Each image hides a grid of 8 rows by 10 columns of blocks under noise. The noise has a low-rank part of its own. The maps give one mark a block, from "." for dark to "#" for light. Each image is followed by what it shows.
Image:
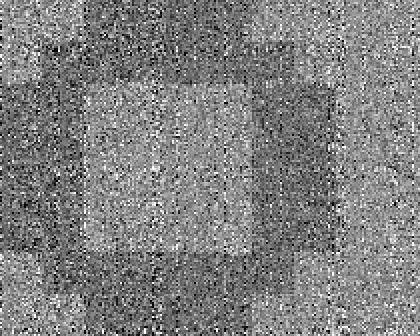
# # . . . . # # # #
# . . . . . . # # #
. . # # # # . . # #
. . # # # # . . # #
. . # # # # . . # #
. . # # # # . . # #
# . . . . . . # # #
# # . . . . # # # #
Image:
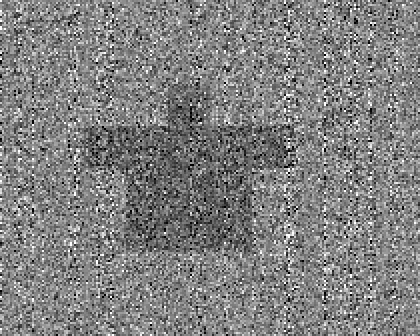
# # # # # # # # # #
# # # # # # # # # #
# # # # . # # # # #
# # . . . . . # # #
# # # . . . # # # #
# # # . . . # # # #
# # # # # # # # # #
# # # # # # # # # #
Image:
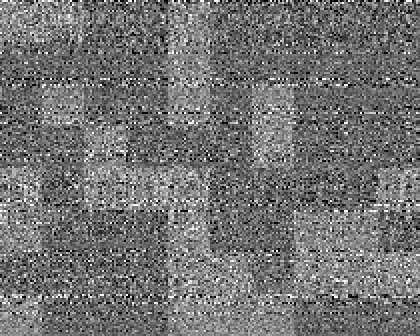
# # . . # . . . . .
. . . . # . . . . .
. # . . # . # . . .
. . # . . . # . . .
# . # # # . . . . #
# . . . # . . # # .
. . . . # # . # # #
# . . . # # # . . .
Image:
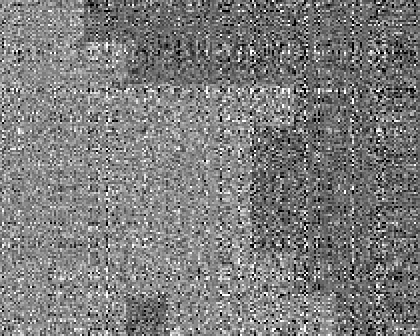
# # . . . . . . . .
# # # . . . . . . .
# # # # # # # . . .
# # # # # # . . . .
# # # # # # . . . .
# # # # # # . . . .
# # # # # # # . . .
# # # . # # # # . .
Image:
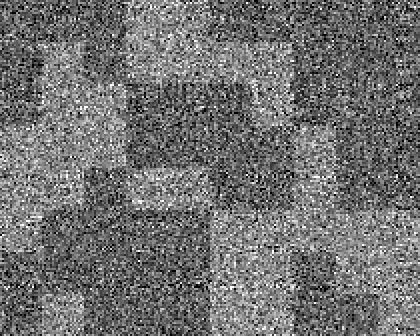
. . . # # . . . . .
. # . # # # # . . .
. # # . . . # . . .
# # # . . . . # . .
# # . # # . . # . .
# . . . . # # # # #
. . . . . # # . # #
. # . . . # # . . #
